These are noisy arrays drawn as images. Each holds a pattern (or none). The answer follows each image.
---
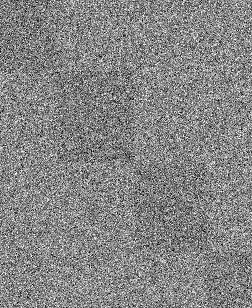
blocks along the diagonal
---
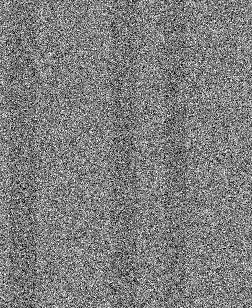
bands of columns
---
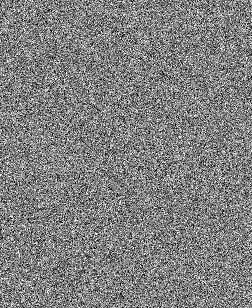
only noise
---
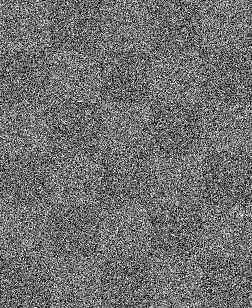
a checkerboard
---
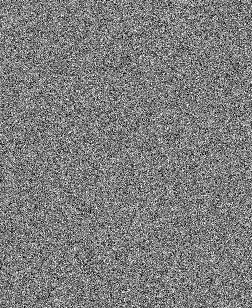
only noise
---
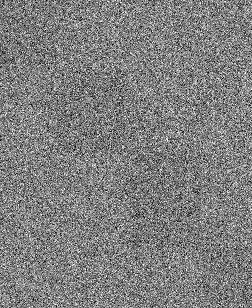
blocks along the diagonal
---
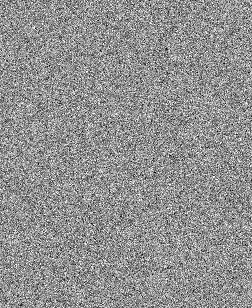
only noise
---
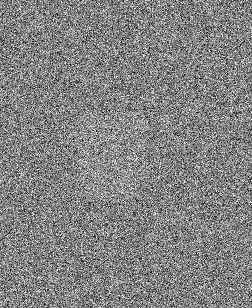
one block
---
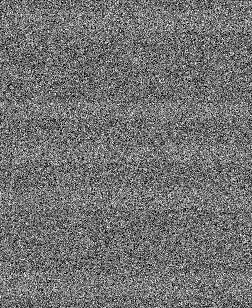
bands of rows
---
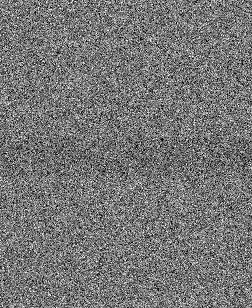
one band of rows
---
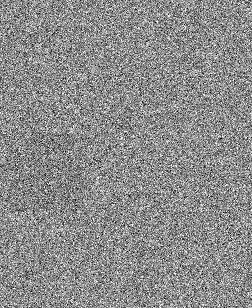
one block
